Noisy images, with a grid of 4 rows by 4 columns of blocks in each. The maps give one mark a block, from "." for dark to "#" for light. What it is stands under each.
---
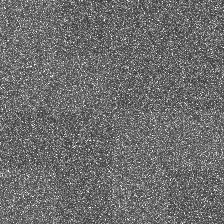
# . . .
# # . .
. . # #
# . # .
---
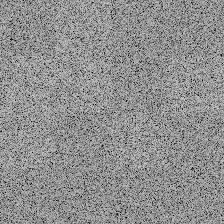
. # . .
# # . #
# . # .
. . . .
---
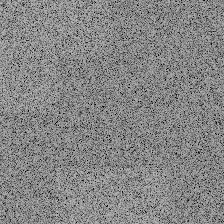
# # . .
# . . .
. . . .
. # # .
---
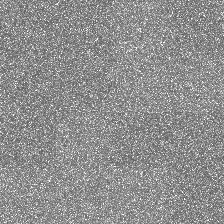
. . # .
. . # #
. # . .
# # # .
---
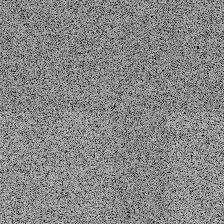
. . . .
. . . .
# # . #
# # . #
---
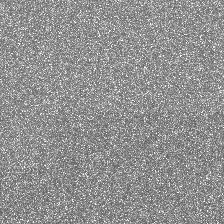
# # # #
# # # #
# . . .
. . . .
